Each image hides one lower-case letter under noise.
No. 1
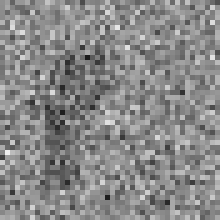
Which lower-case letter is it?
f
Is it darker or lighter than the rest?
darker
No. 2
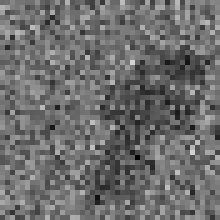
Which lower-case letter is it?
f
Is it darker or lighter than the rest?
darker
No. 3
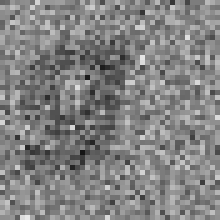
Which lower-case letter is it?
g
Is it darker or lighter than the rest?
darker
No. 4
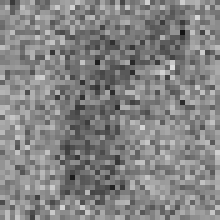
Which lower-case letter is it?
r
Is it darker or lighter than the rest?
darker
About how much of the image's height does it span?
nearly all
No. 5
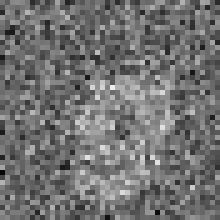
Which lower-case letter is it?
g
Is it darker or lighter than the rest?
lighter
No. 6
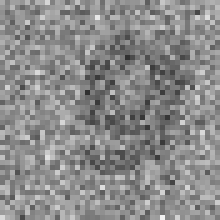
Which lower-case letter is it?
g
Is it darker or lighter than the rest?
darker
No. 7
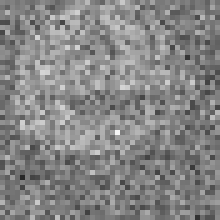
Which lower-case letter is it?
e
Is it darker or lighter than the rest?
lighter
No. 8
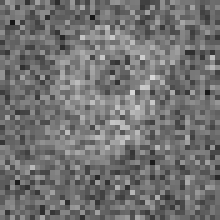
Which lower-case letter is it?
g
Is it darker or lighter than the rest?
lighter
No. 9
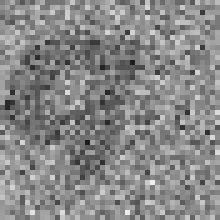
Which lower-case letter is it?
q
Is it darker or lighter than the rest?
darker
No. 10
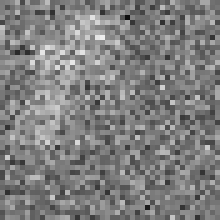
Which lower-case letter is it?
f
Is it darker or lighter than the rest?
lighter
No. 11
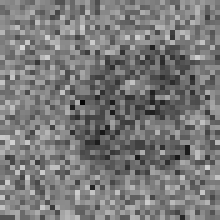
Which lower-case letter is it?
e
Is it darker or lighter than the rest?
darker
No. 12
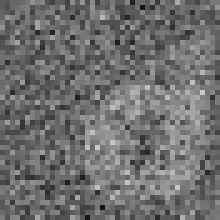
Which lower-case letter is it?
d
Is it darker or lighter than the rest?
lighter
